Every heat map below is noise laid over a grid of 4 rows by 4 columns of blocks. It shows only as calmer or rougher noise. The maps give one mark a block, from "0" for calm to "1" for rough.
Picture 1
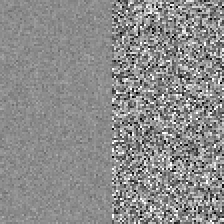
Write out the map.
0 0 1 1
0 0 1 1
0 0 1 1
0 0 1 1
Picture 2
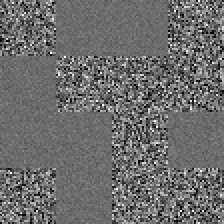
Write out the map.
1 0 0 1
0 1 1 1
0 0 1 0
1 0 1 1
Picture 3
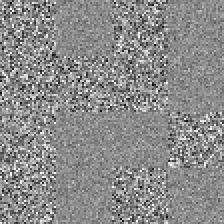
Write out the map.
1 0 1 0
1 1 1 0
1 0 0 1
1 0 1 0
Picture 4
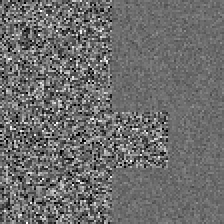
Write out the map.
1 1 0 0
1 1 0 0
1 1 1 0
1 1 0 0
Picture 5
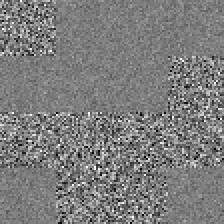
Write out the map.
1 0 0 0
0 0 0 1
1 1 1 1
0 1 1 0
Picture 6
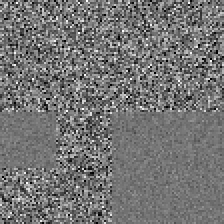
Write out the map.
1 1 1 1
1 1 1 1
0 1 0 0
1 1 0 0
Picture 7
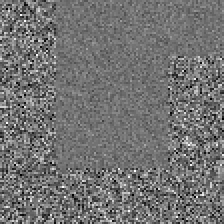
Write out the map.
1 0 0 0
1 0 0 1
1 0 0 1
1 1 1 1
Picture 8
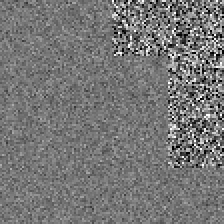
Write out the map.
0 0 1 1
0 0 0 1
0 0 0 1
0 0 0 0
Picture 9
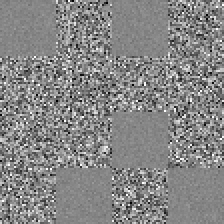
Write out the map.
0 1 0 1
1 1 1 1
1 1 0 1
1 0 1 0
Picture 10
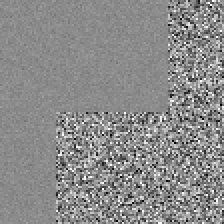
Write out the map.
0 0 0 1
0 0 0 1
0 1 1 1
0 1 1 1
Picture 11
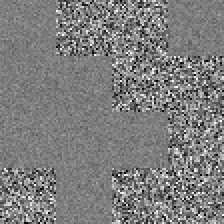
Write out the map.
0 1 1 0
0 0 1 1
0 0 0 1
1 0 1 1
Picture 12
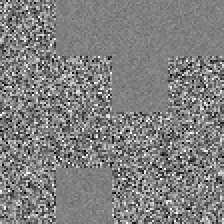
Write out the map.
1 0 0 0
1 1 0 1
1 1 1 1
1 0 1 1
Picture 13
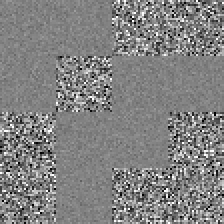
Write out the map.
0 0 1 1
0 1 0 0
1 0 0 1
1 0 1 1
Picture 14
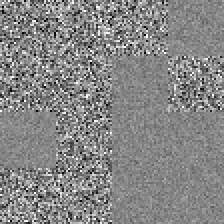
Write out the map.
1 1 1 0
1 1 0 1
0 1 0 0
1 1 0 0
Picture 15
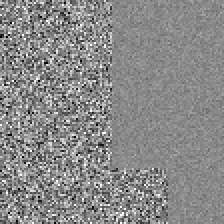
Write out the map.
1 1 0 0
1 1 0 0
1 1 0 0
1 1 1 0
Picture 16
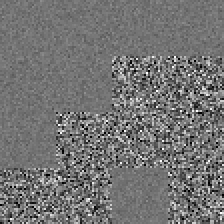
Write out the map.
0 0 0 0
0 0 1 1
0 1 1 1
1 1 0 1
